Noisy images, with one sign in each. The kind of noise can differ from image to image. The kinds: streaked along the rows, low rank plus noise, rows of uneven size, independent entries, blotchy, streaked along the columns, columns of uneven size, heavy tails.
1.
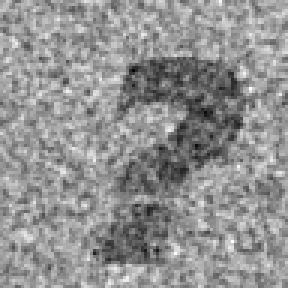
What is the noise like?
blotchy
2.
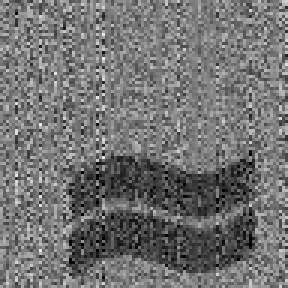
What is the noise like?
columns of uneven size
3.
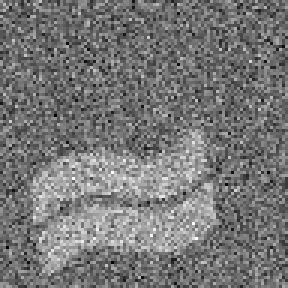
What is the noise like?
independent entries
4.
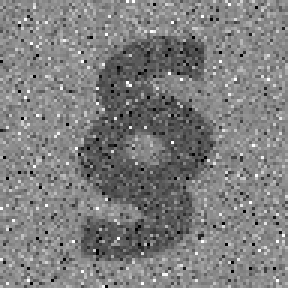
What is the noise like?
heavy tails
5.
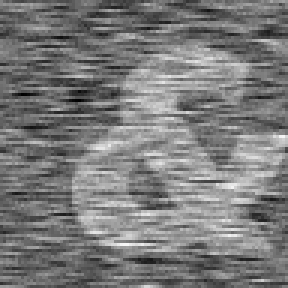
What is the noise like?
streaked along the rows
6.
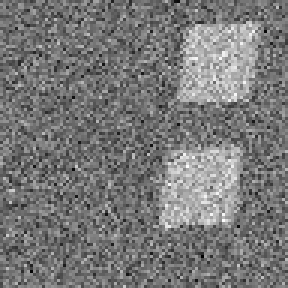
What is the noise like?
independent entries
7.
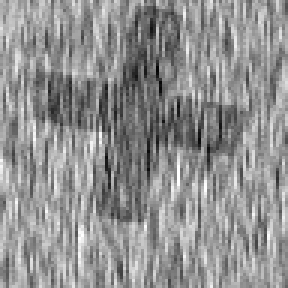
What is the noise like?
streaked along the columns
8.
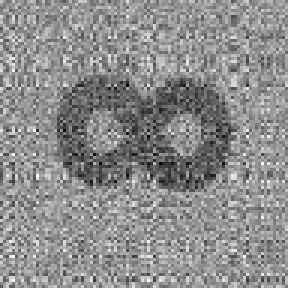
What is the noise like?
low rank plus noise
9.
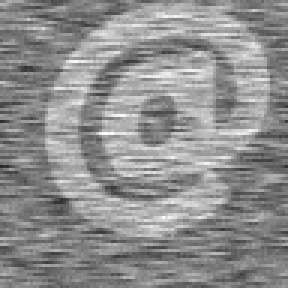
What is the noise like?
streaked along the rows
